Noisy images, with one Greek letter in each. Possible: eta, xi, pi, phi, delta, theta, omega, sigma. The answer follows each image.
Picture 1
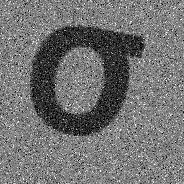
sigma
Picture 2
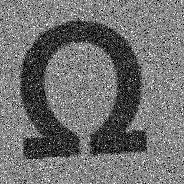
omega
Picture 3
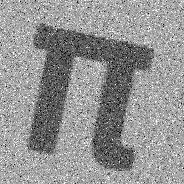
pi
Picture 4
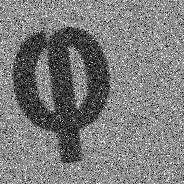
phi
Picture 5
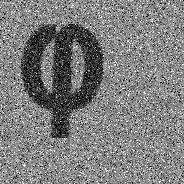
phi
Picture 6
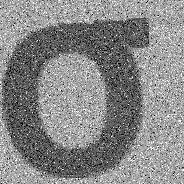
sigma
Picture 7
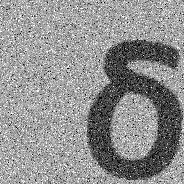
delta
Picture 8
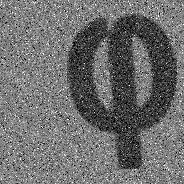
phi
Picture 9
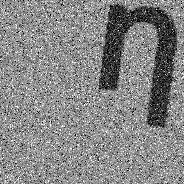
eta
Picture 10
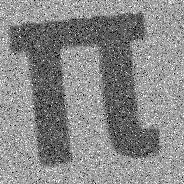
pi
